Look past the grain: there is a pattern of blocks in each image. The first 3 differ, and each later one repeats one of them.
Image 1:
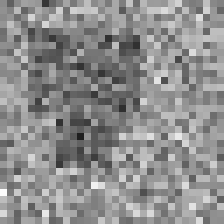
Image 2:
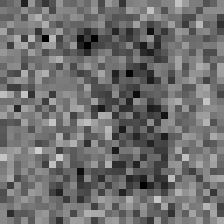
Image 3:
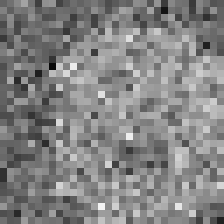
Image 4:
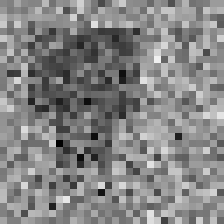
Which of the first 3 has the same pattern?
1
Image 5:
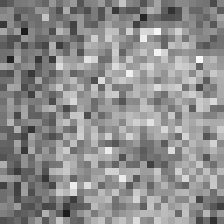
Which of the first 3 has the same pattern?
3
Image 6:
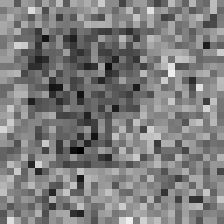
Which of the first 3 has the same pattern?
1
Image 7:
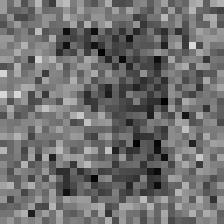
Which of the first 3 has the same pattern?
2
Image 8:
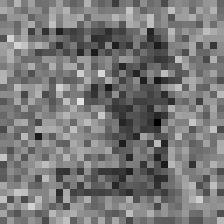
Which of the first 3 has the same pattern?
2
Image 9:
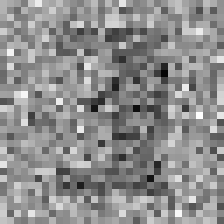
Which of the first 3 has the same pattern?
2
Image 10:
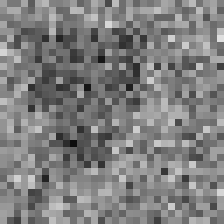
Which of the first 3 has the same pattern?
1
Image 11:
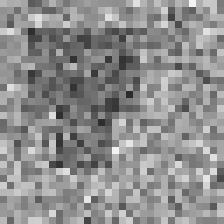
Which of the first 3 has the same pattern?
1
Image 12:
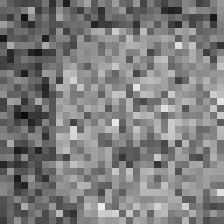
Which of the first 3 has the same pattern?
3
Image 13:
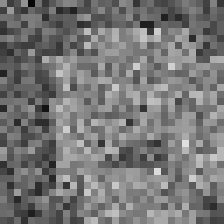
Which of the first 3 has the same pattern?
3
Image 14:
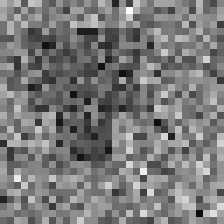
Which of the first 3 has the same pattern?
1
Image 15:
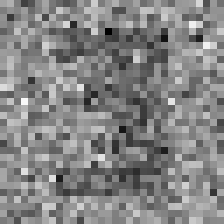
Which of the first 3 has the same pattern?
2
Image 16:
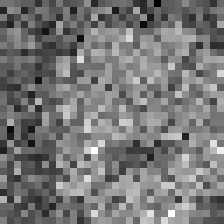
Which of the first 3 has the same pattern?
3
